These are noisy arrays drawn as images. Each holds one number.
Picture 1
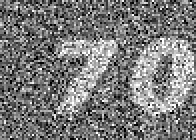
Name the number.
70
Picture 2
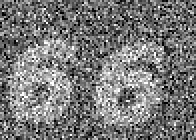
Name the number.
66
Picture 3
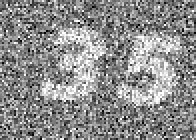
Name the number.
35
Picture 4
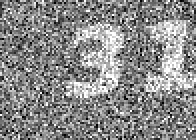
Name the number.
31
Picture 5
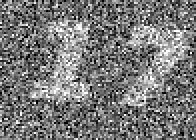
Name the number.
17
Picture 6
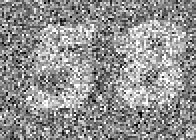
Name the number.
58
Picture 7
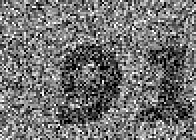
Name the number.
91
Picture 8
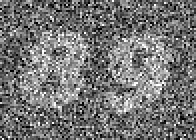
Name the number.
89
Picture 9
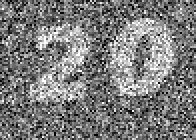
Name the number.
20
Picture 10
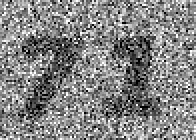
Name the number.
71
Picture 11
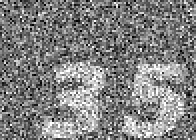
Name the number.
35
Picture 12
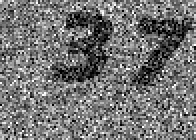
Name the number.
37
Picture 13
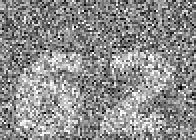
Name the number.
62
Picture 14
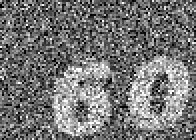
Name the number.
60
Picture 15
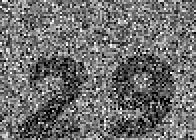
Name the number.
29
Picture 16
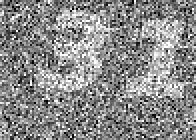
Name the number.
31
